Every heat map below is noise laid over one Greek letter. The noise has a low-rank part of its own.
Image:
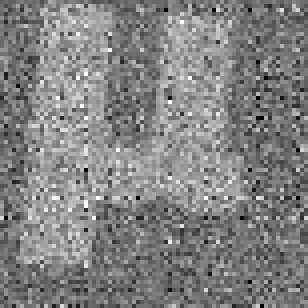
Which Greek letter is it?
mu
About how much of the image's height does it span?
nearly all
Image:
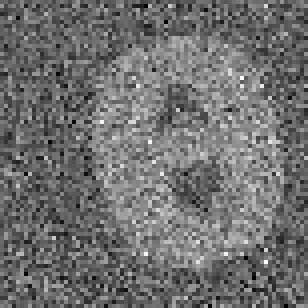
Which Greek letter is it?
theta
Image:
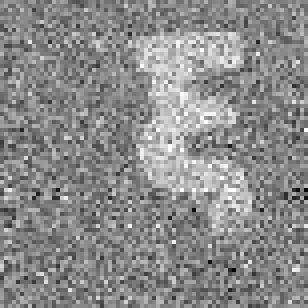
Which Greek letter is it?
xi
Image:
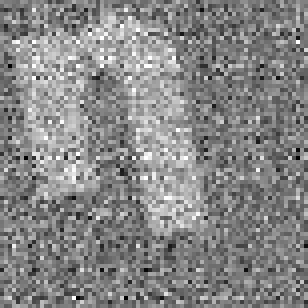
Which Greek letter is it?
eta
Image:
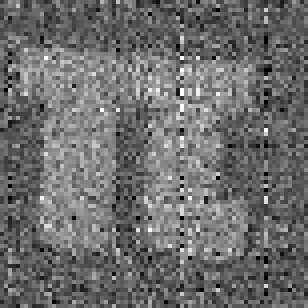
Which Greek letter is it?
pi
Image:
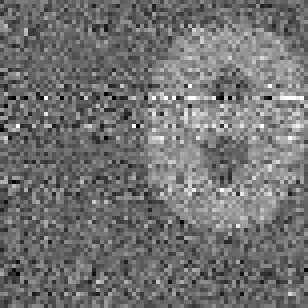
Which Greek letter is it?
theta
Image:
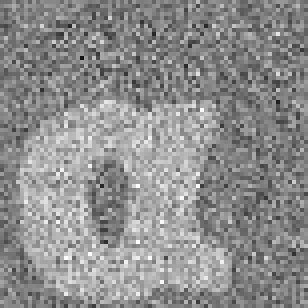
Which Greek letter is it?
alpha
